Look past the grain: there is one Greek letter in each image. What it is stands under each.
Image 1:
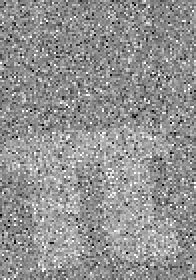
pi
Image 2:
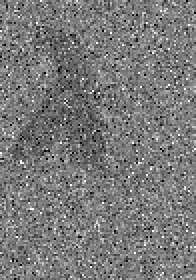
lambda
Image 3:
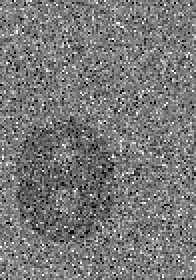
theta
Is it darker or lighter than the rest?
darker
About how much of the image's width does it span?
half
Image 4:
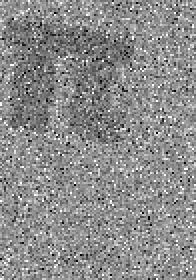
pi
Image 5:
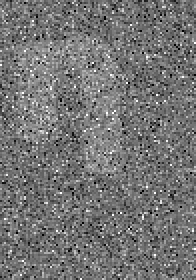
eta
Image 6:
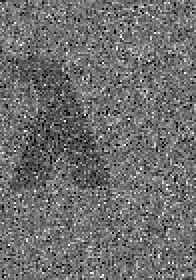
lambda
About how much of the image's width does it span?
half
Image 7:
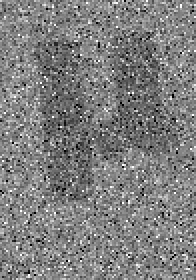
mu
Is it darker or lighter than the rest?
darker
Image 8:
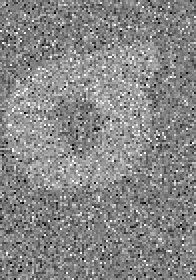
sigma
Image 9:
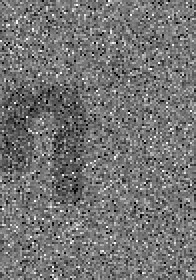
eta
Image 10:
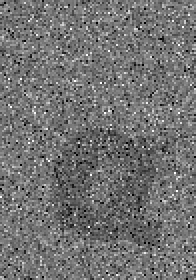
alpha
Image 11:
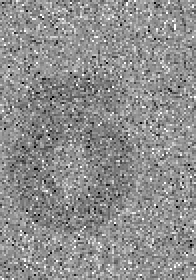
delta
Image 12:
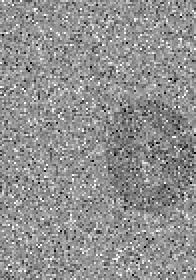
theta
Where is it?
middle right
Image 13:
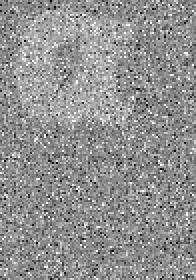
alpha
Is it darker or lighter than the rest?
lighter
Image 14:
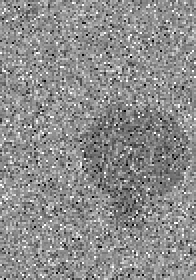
phi
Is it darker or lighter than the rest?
darker
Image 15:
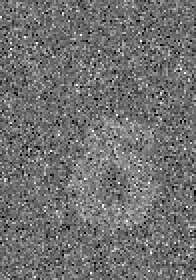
delta
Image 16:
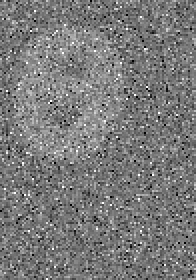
theta
